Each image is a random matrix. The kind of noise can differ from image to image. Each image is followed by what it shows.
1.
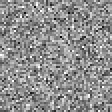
independent entries
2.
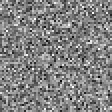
independent entries
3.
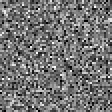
independent entries
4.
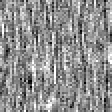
streaked along the columns
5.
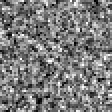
blotchy
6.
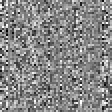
columns of uneven size
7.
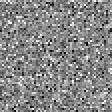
heavy tails
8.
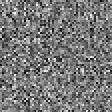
low rank plus noise
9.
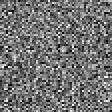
low rank plus noise
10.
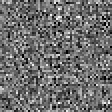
low rank plus noise
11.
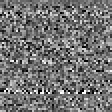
rows of uneven size
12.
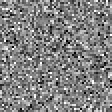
independent entries
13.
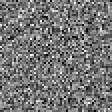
low rank plus noise
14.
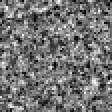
blotchy
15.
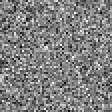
independent entries
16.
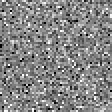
heavy tails
